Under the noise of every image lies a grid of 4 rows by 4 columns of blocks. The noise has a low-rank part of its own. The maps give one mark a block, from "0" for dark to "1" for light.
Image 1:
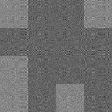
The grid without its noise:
1001
0000
1000
1010
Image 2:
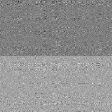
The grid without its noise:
0000
0000
1111
1111
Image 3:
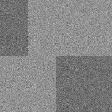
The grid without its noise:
0111
0111
1100
1100
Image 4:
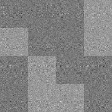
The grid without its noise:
0001
1001
0100
0110
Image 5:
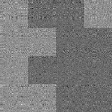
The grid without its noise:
1001
1100
1000
1100
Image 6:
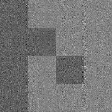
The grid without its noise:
0111
0011
0101
0111
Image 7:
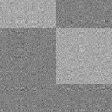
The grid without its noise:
1100
0011
0011
0000
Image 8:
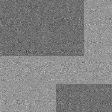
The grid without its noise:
0001
0001
1111
1100
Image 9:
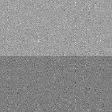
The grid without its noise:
1111
1111
0000
0000
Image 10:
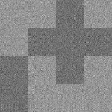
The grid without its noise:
1101
1000
0101
0111
